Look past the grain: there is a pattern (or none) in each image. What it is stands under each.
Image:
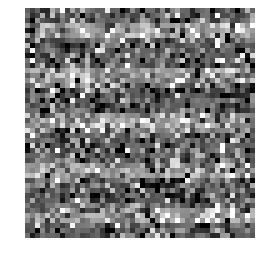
horizontal stripes
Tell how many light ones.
5
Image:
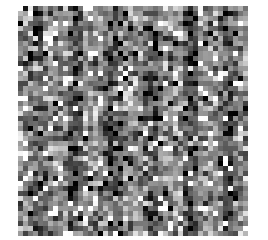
vertical stripes
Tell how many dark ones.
6
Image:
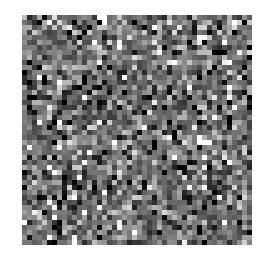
only noise
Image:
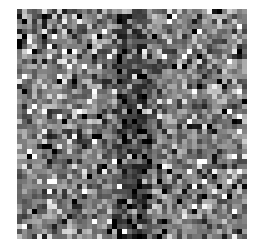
one vertical stripe
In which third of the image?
middle
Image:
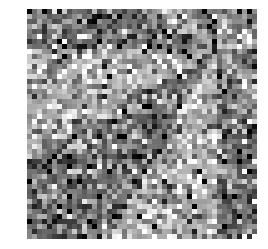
spokes from one point
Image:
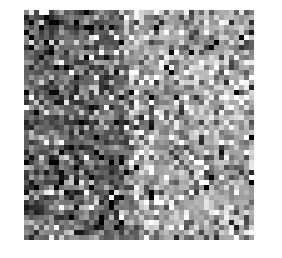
a sharp edge
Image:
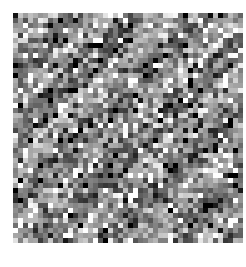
diagonal stripes
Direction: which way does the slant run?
bottom left to top right
